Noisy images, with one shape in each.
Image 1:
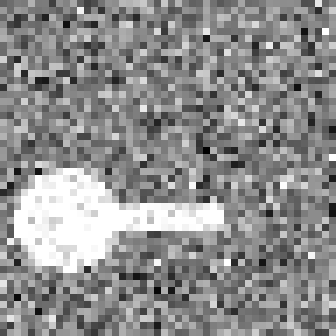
lollipop
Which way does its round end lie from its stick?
left
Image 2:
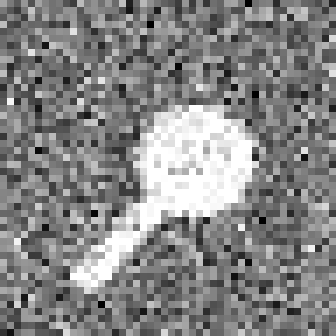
lollipop
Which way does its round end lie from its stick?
up and right
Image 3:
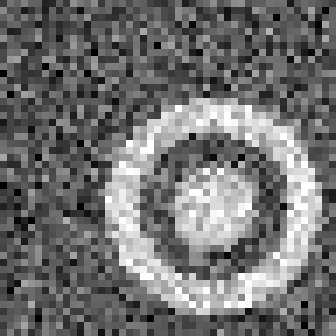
bullseye
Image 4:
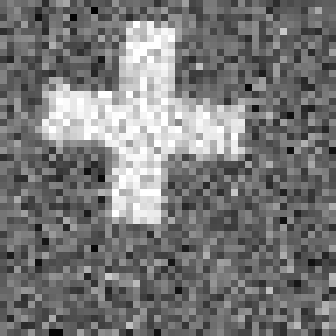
cross
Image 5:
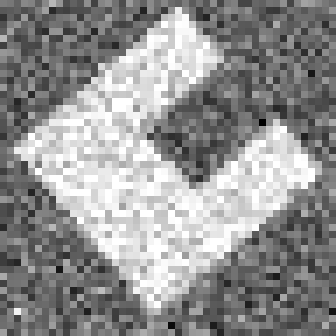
square with a notch
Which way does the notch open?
up and right
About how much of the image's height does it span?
nearly all
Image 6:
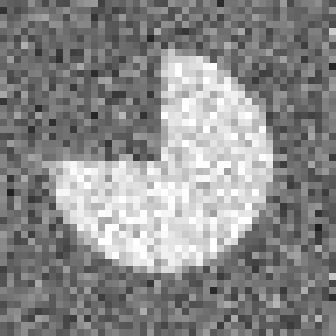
disc with a wedge cut out
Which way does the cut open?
up and left
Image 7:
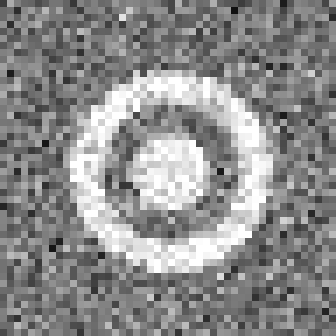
bullseye
